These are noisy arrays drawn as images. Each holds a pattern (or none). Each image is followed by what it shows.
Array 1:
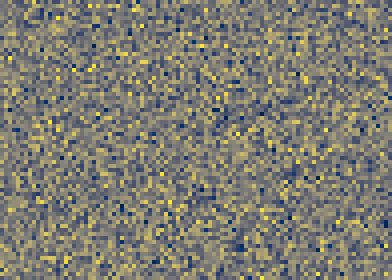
only noise
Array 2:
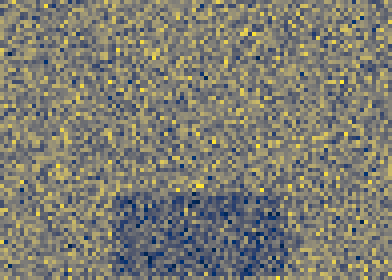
one block
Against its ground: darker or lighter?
darker
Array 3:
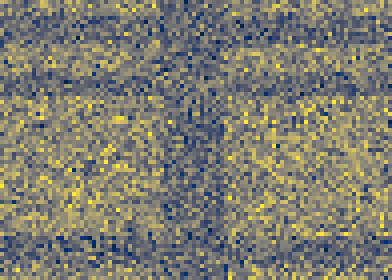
bands of rows crossing bands of columns
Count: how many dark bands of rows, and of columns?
3 and 1
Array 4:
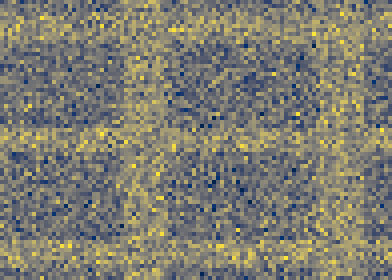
bands of rows crossing bands of columns
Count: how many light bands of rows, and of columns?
3 and 2
